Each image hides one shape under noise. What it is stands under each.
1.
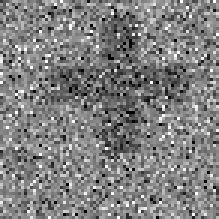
cross
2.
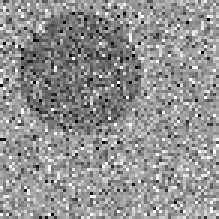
disc
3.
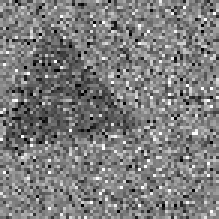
triangle
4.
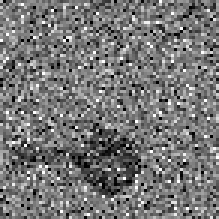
lollipop
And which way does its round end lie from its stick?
right
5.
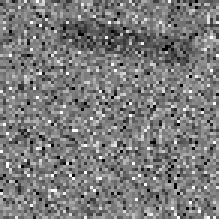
bar
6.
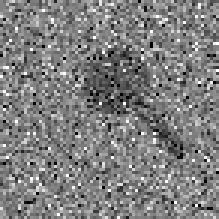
lollipop
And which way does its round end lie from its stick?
up and left
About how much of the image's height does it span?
half
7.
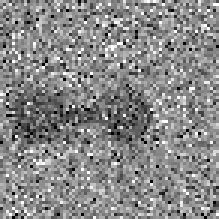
dumbbell
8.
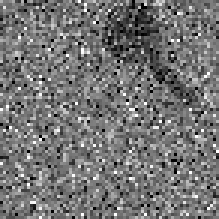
lollipop
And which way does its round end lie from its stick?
up and left
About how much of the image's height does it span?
half
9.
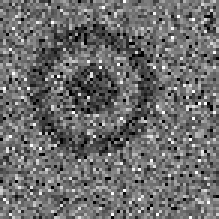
bullseye
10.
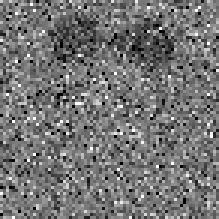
dumbbell
